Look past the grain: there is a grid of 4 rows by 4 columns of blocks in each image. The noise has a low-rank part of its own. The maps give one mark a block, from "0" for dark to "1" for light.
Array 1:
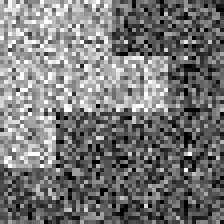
1 1 0 0
1 1 1 0
1 0 0 0
0 0 0 0
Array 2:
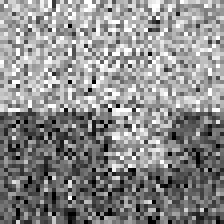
1 1 1 1
1 1 1 1
0 0 1 0
0 0 0 0
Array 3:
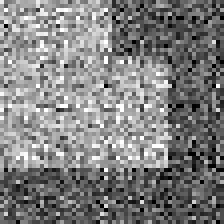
1 1 0 0
1 1 1 0
1 1 1 0
0 0 0 0
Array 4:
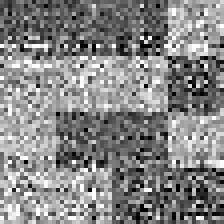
0 0 0 1
1 1 1 0
1 0 0 1
1 1 0 0
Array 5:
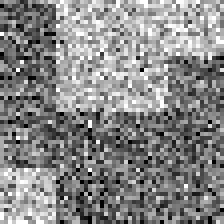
0 1 1 1
0 1 1 0
0 0 0 0
1 0 0 0
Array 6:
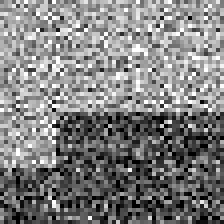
1 1 1 1
1 1 1 1
1 0 0 0
0 0 0 0
